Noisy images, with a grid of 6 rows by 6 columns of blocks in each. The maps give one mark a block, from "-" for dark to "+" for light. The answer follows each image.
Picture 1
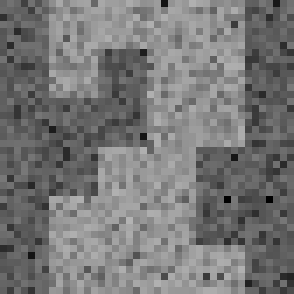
- + + + + -
- + - + + -
- - - + + -
- - + + - -
- + + + - -
- + + + + -
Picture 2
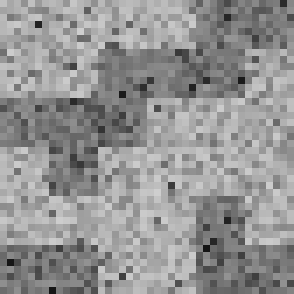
+ + + + - -
+ + - - - +
- - - + + +
+ - + + + +
+ + + + - +
- - + + - -
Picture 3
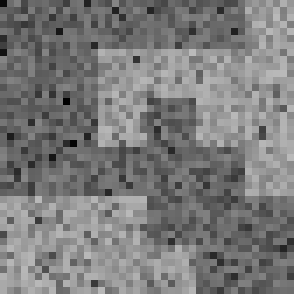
- - - - - +
- - + + + +
- - + - + +
- - - - - +
+ + + - - -
+ + + + - -
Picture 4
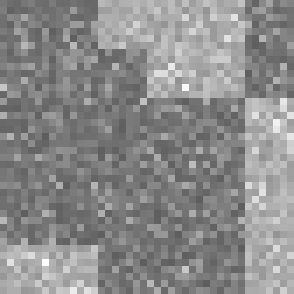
- - + + + -
- - - + + -
- - - - - +
- - - - - +
- - - - - +
+ + - - - +
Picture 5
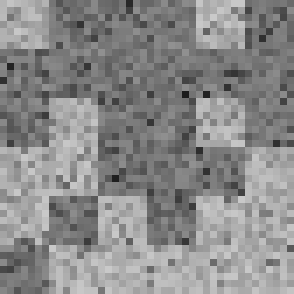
+ - - - + -
- - - - - -
- + - - + -
+ + - - - +
+ - + - + +
- + + + + +
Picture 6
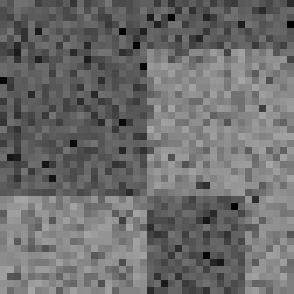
- - - - - -
- - - + + +
- - - + + +
- - - + + +
+ + + - - +
+ + + - - +
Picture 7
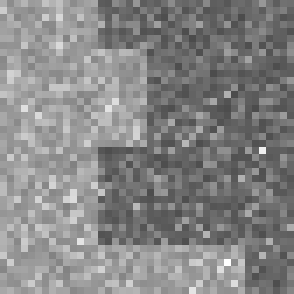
+ + - - - -
+ + + - - -
+ + + - - -
+ + - - - -
+ + - - - -
+ + + + + -
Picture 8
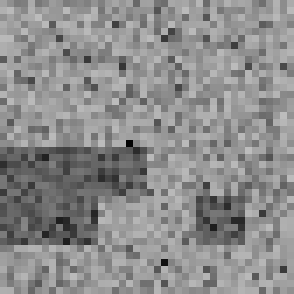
+ + + + + +
+ + + + + +
+ + + + + +
- - - + + +
- - + + - +
+ + + + + +
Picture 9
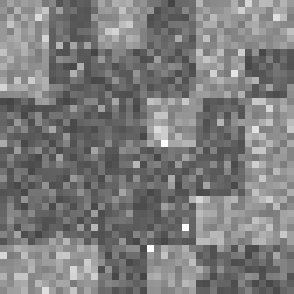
+ - + - + +
+ - - - + -
- - - + - +
- - - - - +
- - - - + +
+ + - + - -
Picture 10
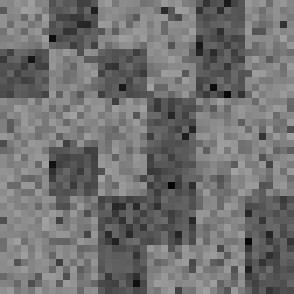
+ - + + - +
- + - + - +
+ + + - + +
+ - + - + +
+ + - - + -
+ + - + + -
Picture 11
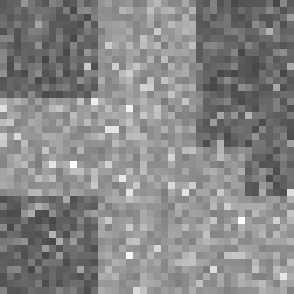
- - + + - -
- - + + - -
+ + + + - -
+ + + + + -
- - + + + +
- - + + + +
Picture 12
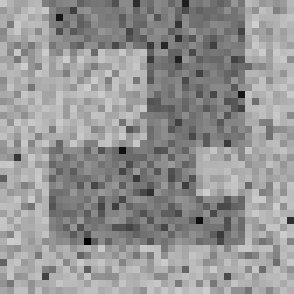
+ - - - - +
+ + + - - +
+ + + - - +
+ - - - + +
+ - - - - +
+ + + + + +
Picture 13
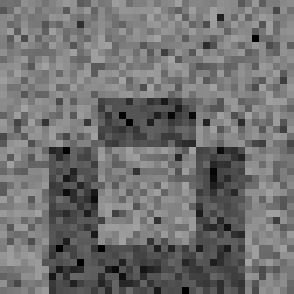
+ + + + + +
+ + + + + +
+ + - - + +
+ - + + - +
+ - + + - +
+ - - - - +
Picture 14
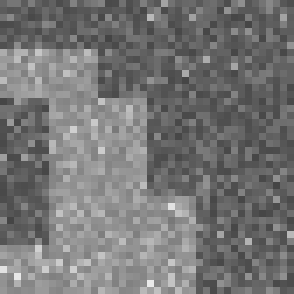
- - - - - -
+ + - - - -
- + + - - -
- + + - - -
- + + + - -
+ + + + - -
